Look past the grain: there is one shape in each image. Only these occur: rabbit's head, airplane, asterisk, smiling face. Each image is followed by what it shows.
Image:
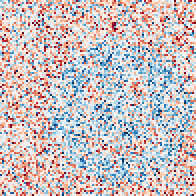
blue smiling face
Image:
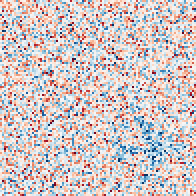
blue airplane, bottom right
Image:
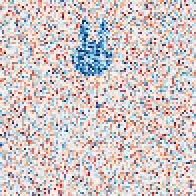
blue rabbit's head, top middle
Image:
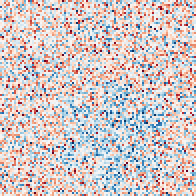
blue asterisk
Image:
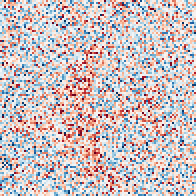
red airplane
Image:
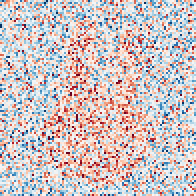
red rabbit's head
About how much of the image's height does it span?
nearly all
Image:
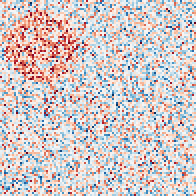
red smiling face, top left
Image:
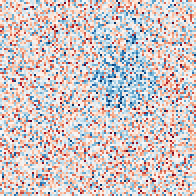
blue rabbit's head
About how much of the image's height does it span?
half
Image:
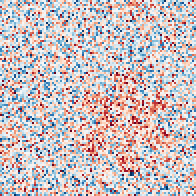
red asterisk
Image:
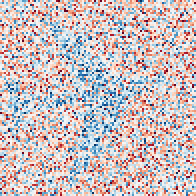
blue airplane
